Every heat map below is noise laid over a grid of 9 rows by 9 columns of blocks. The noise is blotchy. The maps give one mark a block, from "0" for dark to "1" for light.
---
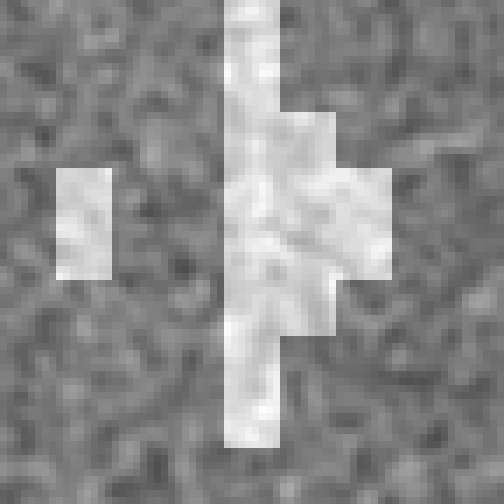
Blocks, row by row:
0 0 0 0 1 0 0 0 0
0 0 0 0 1 0 0 0 0
0 0 0 0 1 1 0 0 0
0 1 0 0 1 1 1 0 0
0 1 0 0 1 1 1 0 0
0 0 0 0 1 1 0 0 0
0 0 0 0 1 0 0 0 0
0 0 0 0 1 0 0 0 0
0 0 0 0 0 0 0 0 0
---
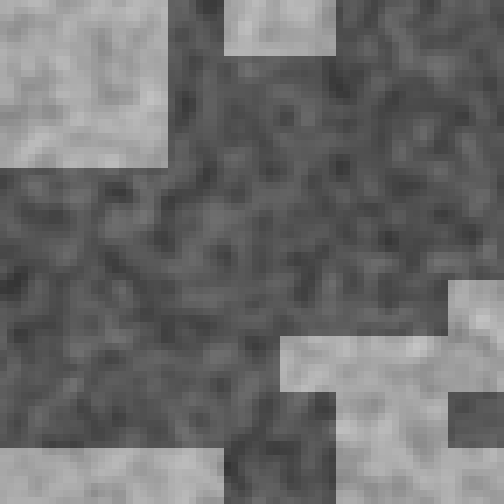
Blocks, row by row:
1 1 1 0 1 1 0 0 0
1 1 1 0 0 0 0 0 0
1 1 1 0 0 0 0 0 0
0 0 0 0 0 0 0 0 0
0 0 0 0 0 0 0 0 0
0 0 0 0 0 0 0 0 1
0 0 0 0 0 1 1 1 1
0 0 0 0 0 0 1 1 0
1 1 1 1 0 0 1 1 1
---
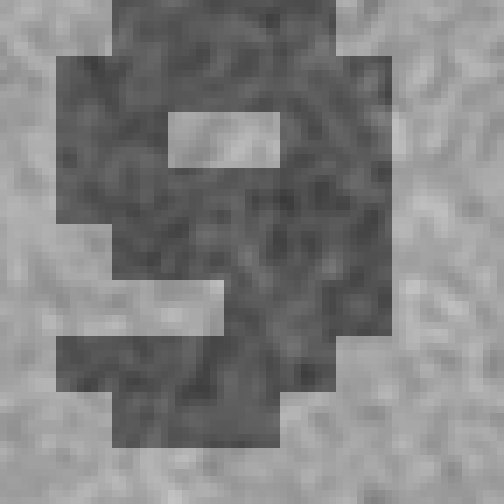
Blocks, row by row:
1 1 0 0 0 0 1 1 1
1 0 0 0 0 0 0 1 1
1 0 0 1 1 0 0 1 1
1 0 0 0 0 0 0 1 1
1 1 0 0 0 0 0 1 1
1 1 1 1 0 0 0 1 1
1 0 0 0 0 0 1 1 1
1 1 0 0 0 1 1 1 1
1 1 1 1 1 1 1 1 1
